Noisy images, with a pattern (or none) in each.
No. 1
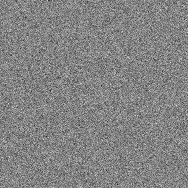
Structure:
only noise
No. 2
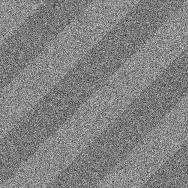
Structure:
diagonal stripes
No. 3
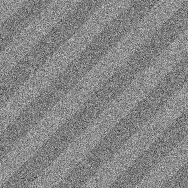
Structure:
diagonal stripes
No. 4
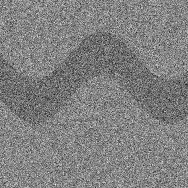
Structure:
a wavy band
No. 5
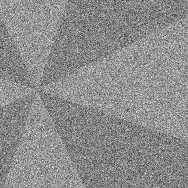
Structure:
spokes from one point
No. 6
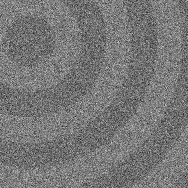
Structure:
rings round one point
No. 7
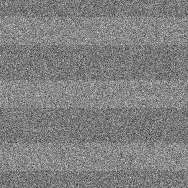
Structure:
horizontal stripes
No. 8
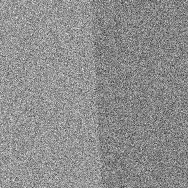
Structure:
a sharp edge
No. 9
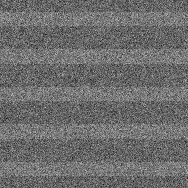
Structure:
horizontal stripes
